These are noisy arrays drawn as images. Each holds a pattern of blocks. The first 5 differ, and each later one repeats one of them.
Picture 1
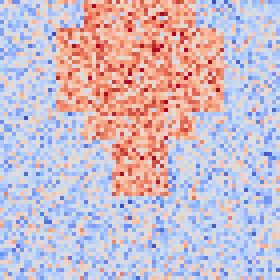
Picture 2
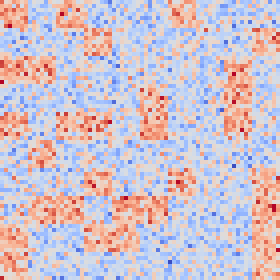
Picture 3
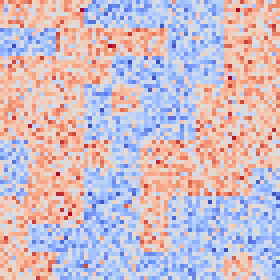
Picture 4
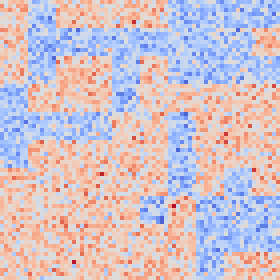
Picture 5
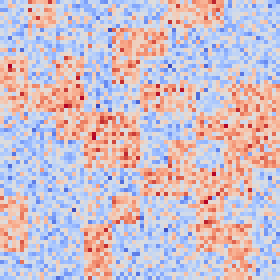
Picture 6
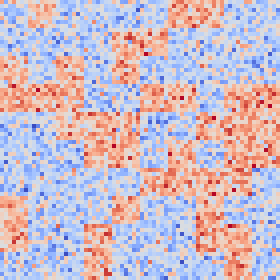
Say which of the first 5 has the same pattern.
5
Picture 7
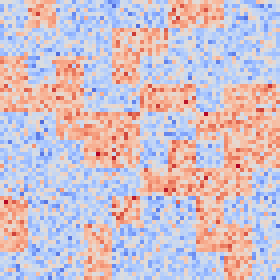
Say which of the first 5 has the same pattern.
5
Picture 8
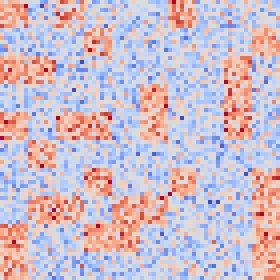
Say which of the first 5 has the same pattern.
2
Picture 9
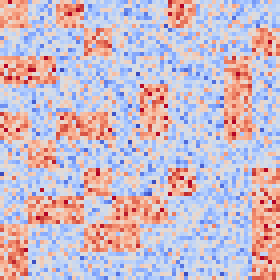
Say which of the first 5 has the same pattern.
2
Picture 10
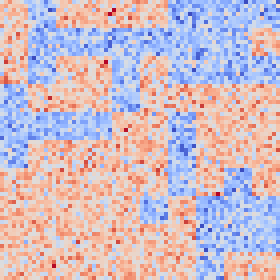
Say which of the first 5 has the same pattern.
4
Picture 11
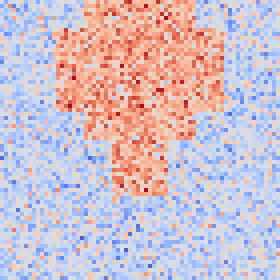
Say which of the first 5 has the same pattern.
1
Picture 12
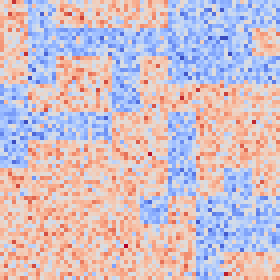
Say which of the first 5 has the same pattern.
4
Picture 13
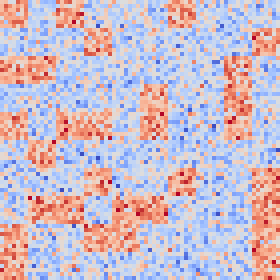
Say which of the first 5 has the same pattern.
2
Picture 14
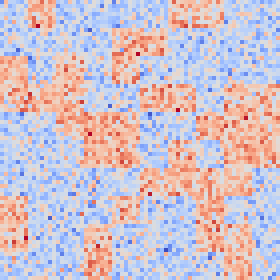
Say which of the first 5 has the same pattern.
5
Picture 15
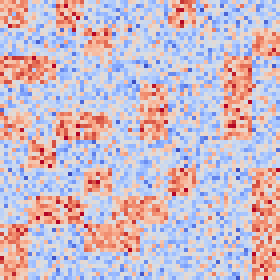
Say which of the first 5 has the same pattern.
2
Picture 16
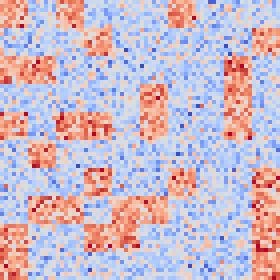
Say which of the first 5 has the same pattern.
2
